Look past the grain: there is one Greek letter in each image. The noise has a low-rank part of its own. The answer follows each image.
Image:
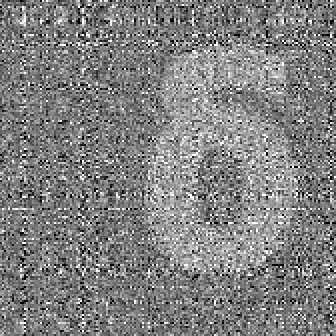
delta
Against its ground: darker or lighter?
lighter
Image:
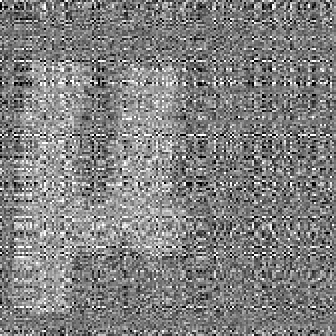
mu
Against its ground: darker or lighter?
lighter
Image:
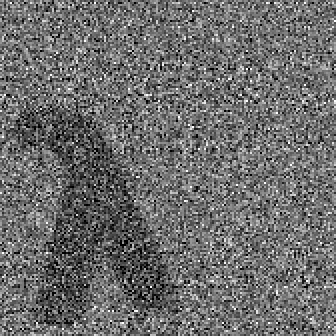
lambda
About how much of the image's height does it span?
two thirds
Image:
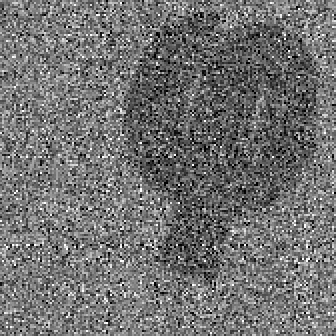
phi
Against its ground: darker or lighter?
darker
